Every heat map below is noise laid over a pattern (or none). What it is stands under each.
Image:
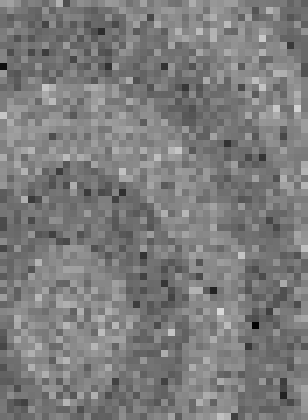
rings round one point
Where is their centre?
bottom left
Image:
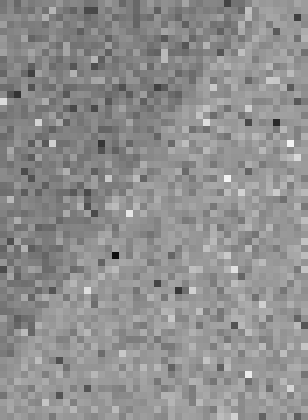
a sharp edge
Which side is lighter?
bottom right
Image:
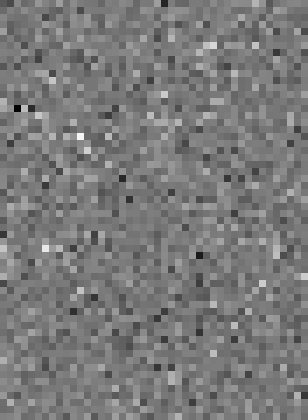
only noise
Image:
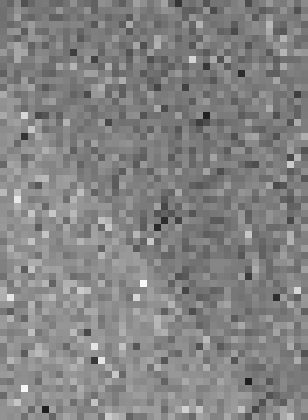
a sharp edge
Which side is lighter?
bottom left
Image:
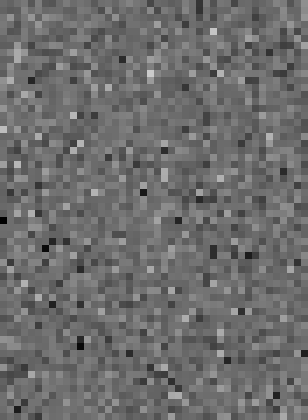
only noise
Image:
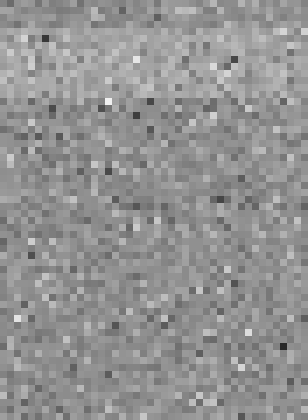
one horizontal stripe
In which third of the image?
top
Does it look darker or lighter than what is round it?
lighter
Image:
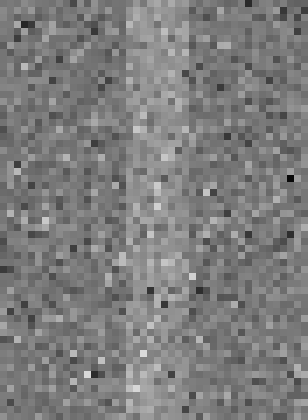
one vertical stripe
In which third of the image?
middle
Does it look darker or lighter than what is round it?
lighter
